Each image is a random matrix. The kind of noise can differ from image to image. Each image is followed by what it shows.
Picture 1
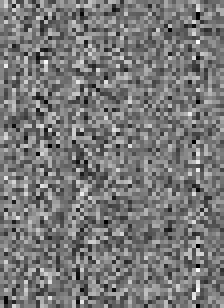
columns of uneven size
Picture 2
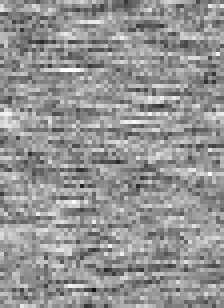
streaked along the rows
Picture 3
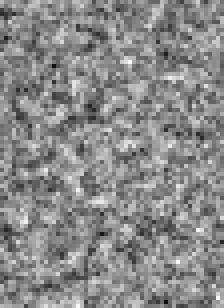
blotchy
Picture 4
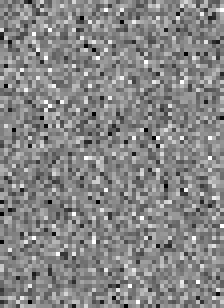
heavy tails
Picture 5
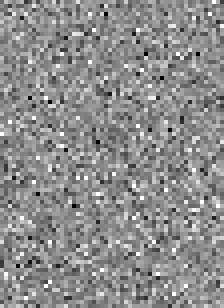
heavy tails
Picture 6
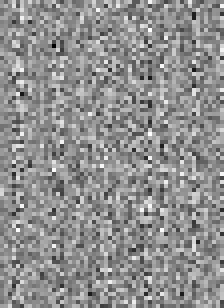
columns of uneven size
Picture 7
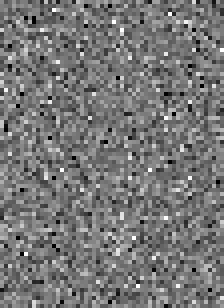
heavy tails
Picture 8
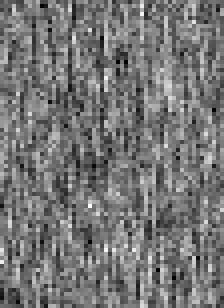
streaked along the columns
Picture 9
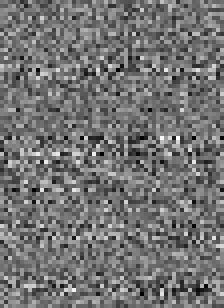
rows of uneven size
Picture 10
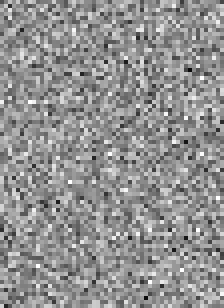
independent entries
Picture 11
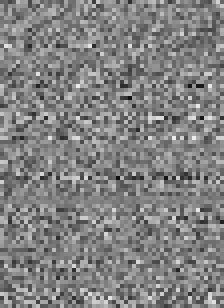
rows of uneven size
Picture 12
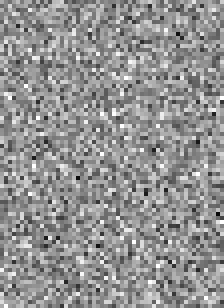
independent entries
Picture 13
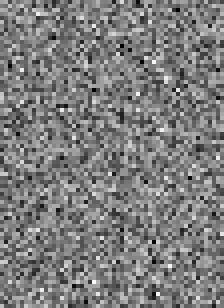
independent entries
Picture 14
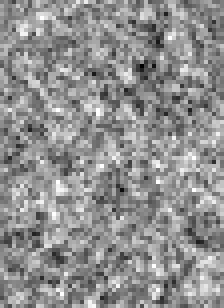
blotchy
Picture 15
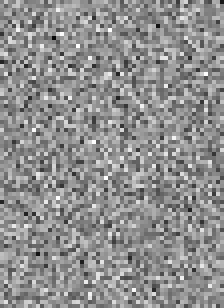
independent entries
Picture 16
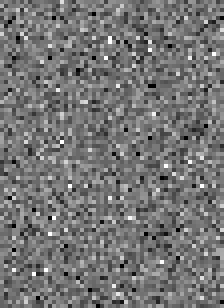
heavy tails
